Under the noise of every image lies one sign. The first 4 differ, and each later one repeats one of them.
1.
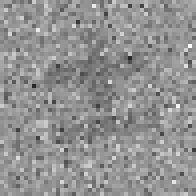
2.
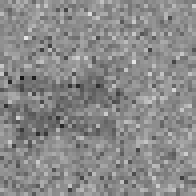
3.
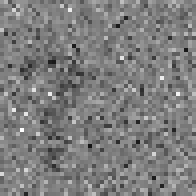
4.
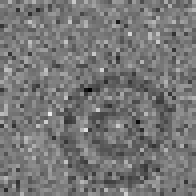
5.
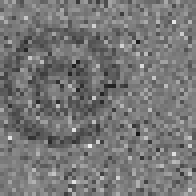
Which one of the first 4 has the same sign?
4
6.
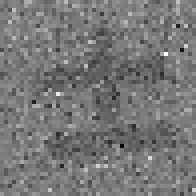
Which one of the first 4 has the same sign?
1
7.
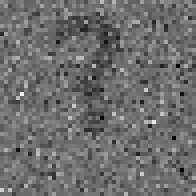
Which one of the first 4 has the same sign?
3
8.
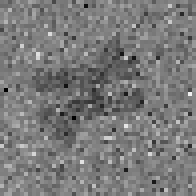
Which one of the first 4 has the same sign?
2
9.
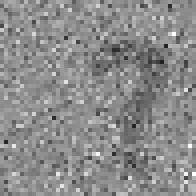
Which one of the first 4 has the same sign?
3
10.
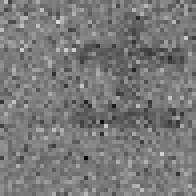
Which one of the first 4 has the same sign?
1
